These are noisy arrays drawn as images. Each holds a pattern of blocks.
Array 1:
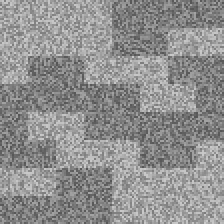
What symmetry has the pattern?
the same after a half turn
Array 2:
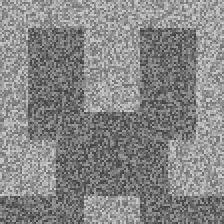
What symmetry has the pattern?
left and right mirror each other
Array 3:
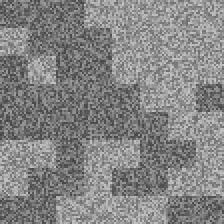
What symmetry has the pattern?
no symmetry
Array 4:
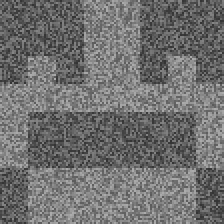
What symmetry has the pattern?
left and right mirror each other
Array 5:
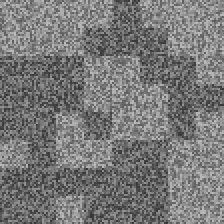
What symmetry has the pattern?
mirrored about the diagonal from the bottom left
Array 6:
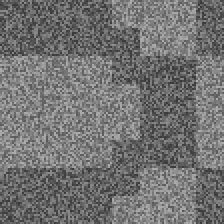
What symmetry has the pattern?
top and bottom mirror each other
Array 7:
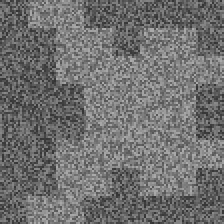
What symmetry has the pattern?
top and bottom mirror each other
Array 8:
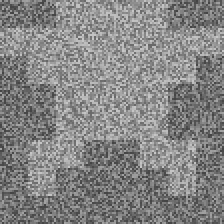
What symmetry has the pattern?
left and right mirror each other
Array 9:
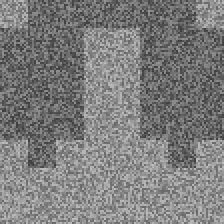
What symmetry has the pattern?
left and right mirror each other
